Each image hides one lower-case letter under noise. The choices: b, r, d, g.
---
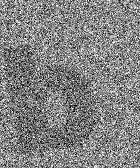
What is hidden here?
dark b
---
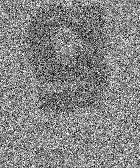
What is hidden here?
dark g
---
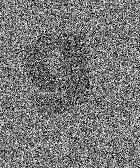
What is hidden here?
dark g
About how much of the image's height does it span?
half
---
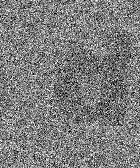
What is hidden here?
dark d
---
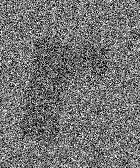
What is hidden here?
dark r
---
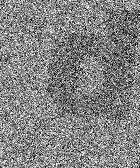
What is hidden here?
dark d
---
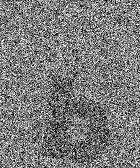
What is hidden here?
dark b
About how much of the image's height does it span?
half
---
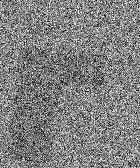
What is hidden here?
dark r
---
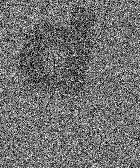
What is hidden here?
dark d
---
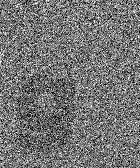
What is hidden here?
dark g
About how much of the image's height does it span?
half
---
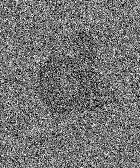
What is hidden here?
dark d
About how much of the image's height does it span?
half
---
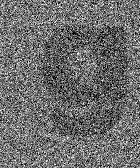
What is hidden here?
dark g
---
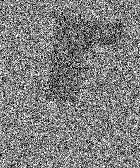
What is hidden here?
dark r
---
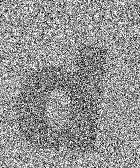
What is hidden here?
dark d
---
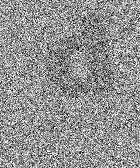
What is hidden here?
dark d
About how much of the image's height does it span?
half
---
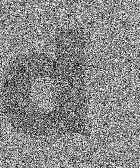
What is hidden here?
dark d
